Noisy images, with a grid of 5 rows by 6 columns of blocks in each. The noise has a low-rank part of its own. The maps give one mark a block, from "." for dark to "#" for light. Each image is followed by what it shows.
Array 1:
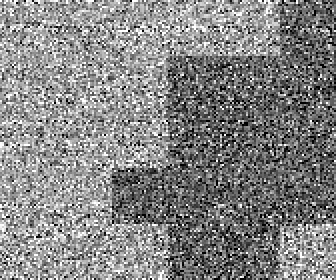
# # # # # .
# # # . . .
# # # . . .
# # . . . .
# # # . . #
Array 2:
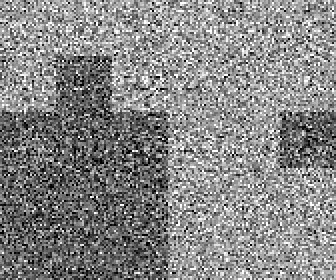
# # # # # #
# . # # # #
. . . # # .
. . . # # #
. . . # # #
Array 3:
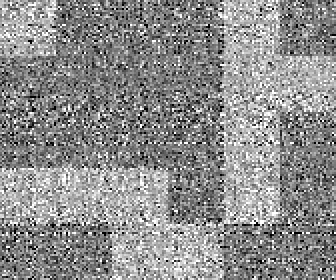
# . . . # .
. . . . # #
. . . . # .
# # # . # .
. . # # . .
